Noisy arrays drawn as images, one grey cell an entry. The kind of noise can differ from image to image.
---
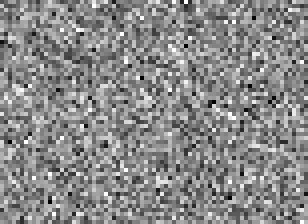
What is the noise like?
independent entries
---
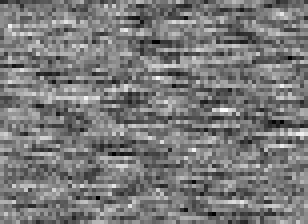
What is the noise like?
streaked along the rows
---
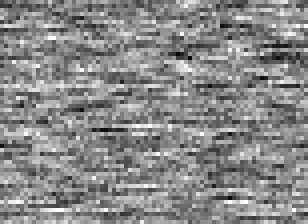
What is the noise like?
streaked along the rows
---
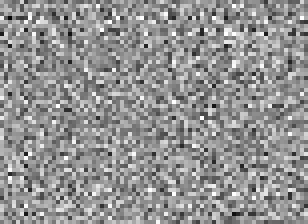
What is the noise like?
low rank plus noise
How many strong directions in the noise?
three or four
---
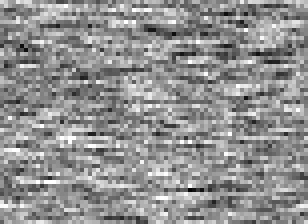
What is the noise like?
streaked along the rows
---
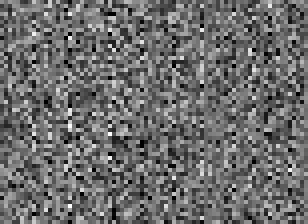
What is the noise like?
columns of uneven size
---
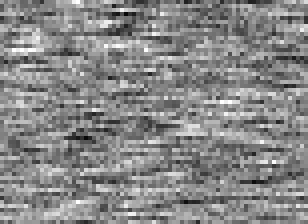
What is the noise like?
streaked along the rows
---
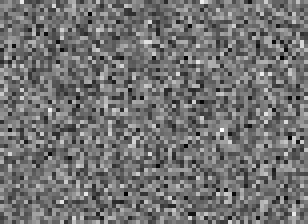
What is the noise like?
independent entries
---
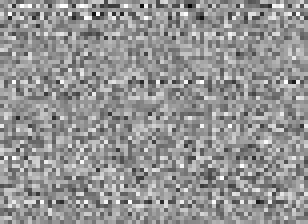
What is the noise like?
rows of uneven size
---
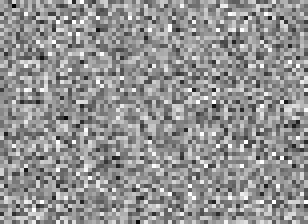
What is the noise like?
low rank plus noise
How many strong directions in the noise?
three or four
